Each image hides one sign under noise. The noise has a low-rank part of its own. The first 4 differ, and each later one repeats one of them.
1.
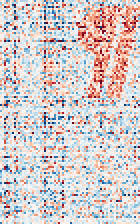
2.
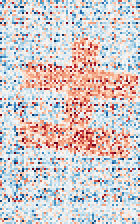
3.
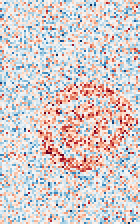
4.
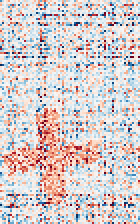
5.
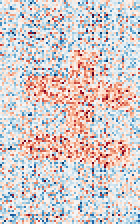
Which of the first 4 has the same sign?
2
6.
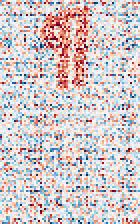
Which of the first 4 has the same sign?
1
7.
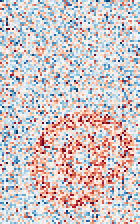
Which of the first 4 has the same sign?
3
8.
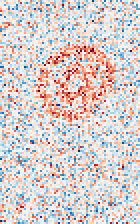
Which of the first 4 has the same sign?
3
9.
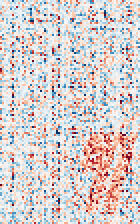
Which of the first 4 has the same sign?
1
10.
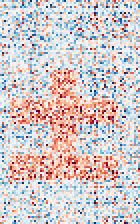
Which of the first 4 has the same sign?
2
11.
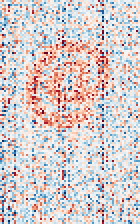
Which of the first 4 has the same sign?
3
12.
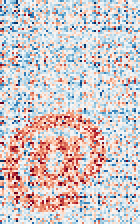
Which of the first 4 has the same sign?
3
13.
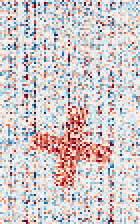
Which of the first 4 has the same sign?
4
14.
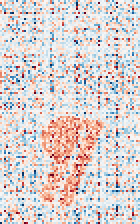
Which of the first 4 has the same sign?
1
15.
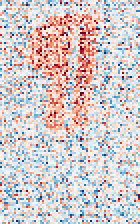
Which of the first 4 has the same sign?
1
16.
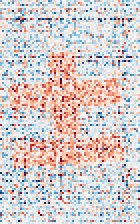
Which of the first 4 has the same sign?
2
